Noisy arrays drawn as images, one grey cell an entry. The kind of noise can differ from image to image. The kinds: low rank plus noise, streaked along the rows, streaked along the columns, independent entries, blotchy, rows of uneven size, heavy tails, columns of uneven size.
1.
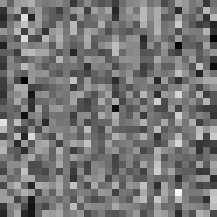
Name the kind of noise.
columns of uneven size
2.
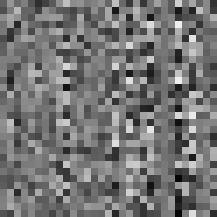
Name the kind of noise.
columns of uneven size
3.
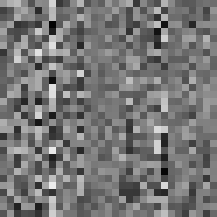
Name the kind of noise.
columns of uneven size
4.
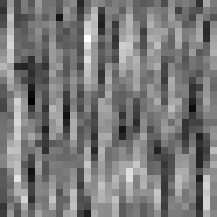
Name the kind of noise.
streaked along the columns
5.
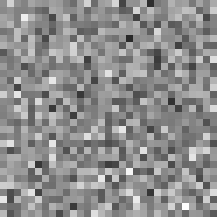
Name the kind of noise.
independent entries
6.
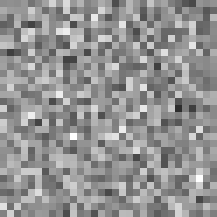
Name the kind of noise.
independent entries
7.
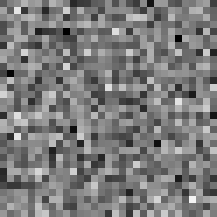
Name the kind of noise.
independent entries
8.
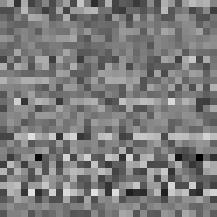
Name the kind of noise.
rows of uneven size
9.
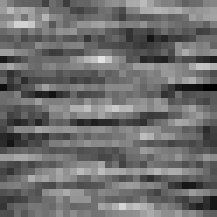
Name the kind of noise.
streaked along the rows
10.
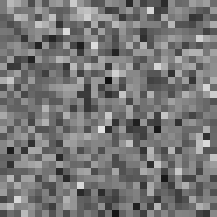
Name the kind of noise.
independent entries
